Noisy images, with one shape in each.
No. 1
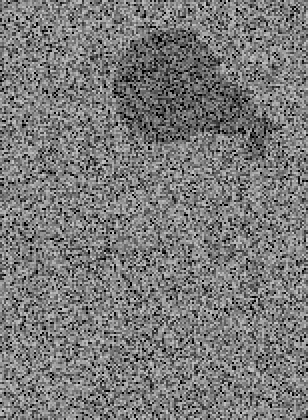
pear
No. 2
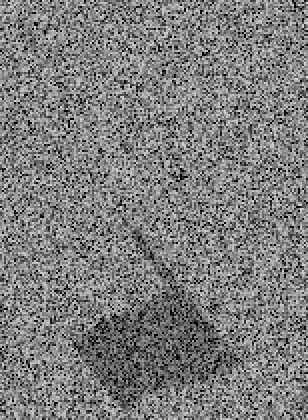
flag
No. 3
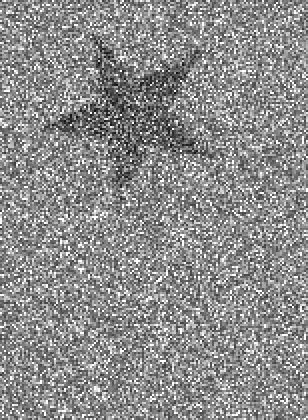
star
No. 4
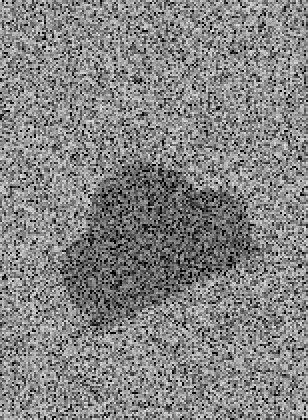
cloud
